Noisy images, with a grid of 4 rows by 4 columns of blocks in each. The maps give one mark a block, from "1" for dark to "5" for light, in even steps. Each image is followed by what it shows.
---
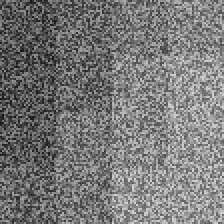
1 2 3 4
1 2 4 5
1 3 4 5
2 3 5 5
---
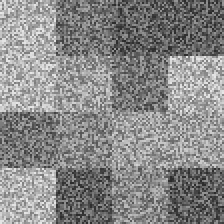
5 2 1 1
5 4 2 5
2 3 4 4
5 1 3 1
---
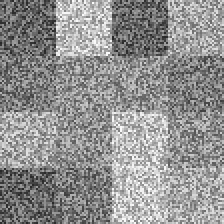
1 5 1 4
2 3 3 2
4 3 5 3
1 2 5 4
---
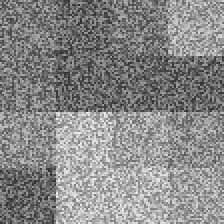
2 1 2 4
2 1 1 1
3 5 4 3
1 5 5 4
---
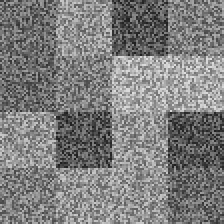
2 4 1 3
2 3 5 5
4 1 4 1
3 4 4 2
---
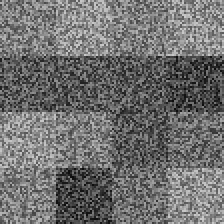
4 5 4 5
2 2 2 1
5 4 2 3
4 1 3 5
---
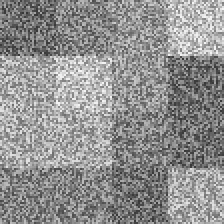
1 2 3 5
4 5 3 1
4 4 2 1
2 2 1 4
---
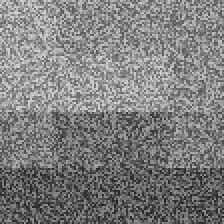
5 4 4 4
5 5 5 4
3 2 2 3
1 1 1 1
